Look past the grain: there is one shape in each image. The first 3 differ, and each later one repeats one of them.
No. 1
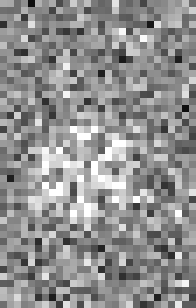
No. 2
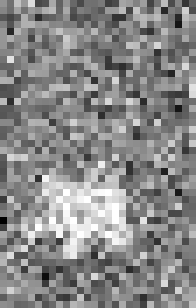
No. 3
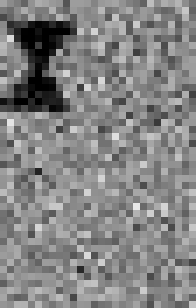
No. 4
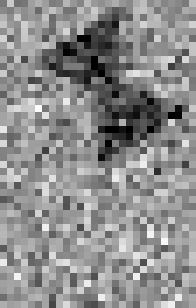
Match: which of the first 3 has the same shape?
3
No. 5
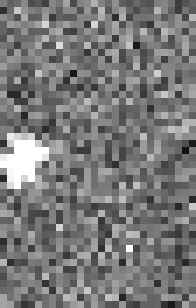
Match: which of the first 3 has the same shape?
2
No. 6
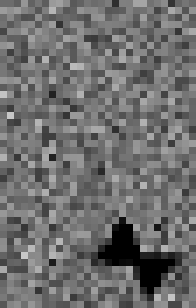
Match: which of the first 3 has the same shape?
3
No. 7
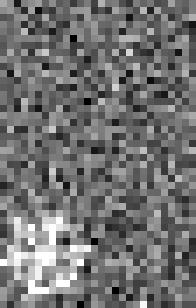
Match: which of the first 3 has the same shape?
1
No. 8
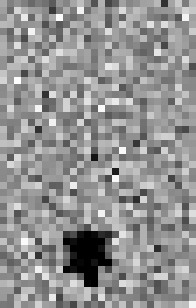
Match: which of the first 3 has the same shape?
2
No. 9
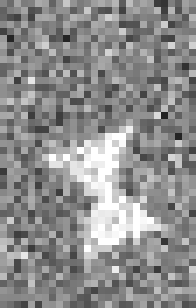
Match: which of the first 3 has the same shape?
3
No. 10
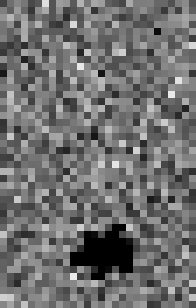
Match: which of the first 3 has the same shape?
2
